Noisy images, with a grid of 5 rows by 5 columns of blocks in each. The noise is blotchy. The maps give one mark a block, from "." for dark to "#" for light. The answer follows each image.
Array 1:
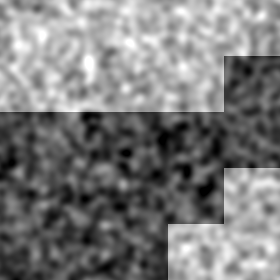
# # # # #
# # # # .
. . . . .
. . . . #
. . . # #
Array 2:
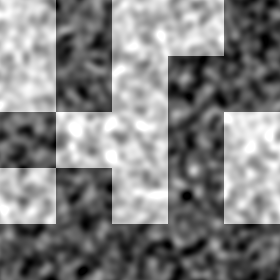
# . # # .
# . # . .
. # # . #
# . # . #
. . . . .
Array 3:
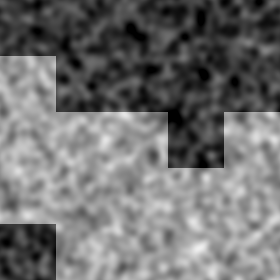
. . . . .
# . . . .
# # # . #
# # # # #
. # # # #
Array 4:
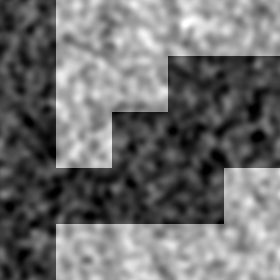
. # # # #
. # # . .
. # . . .
. . . . #
. # # # #
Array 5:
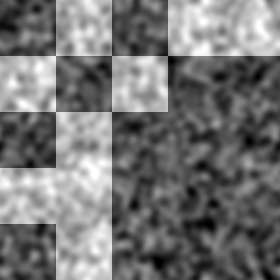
. # . # #
# . # . .
. # . . .
# # . . .
. # . . .
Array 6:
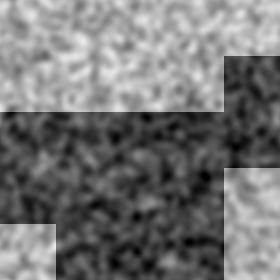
# # # # #
# # # # .
. . . . .
. . . . #
# . . . #
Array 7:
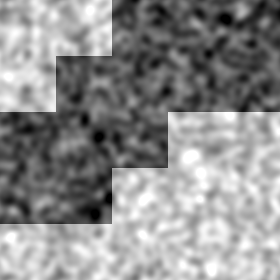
# # . . .
# . . . .
. . . # #
. . # # #
# # # # #
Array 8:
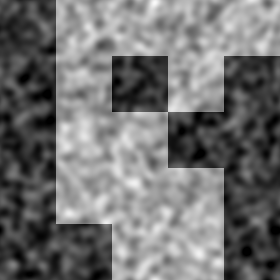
. # # # #
. # . # .
. # # . .
. # # # .
. . # # .
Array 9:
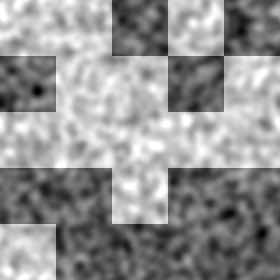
# # . # .
. # # . #
# # # # #
. . # . .
# . . . .
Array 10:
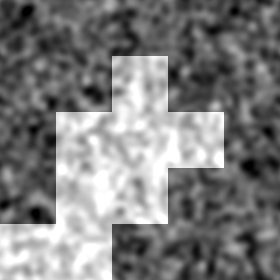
. . . . .
. . # . .
. # # # .
. # # . .
# # . . .
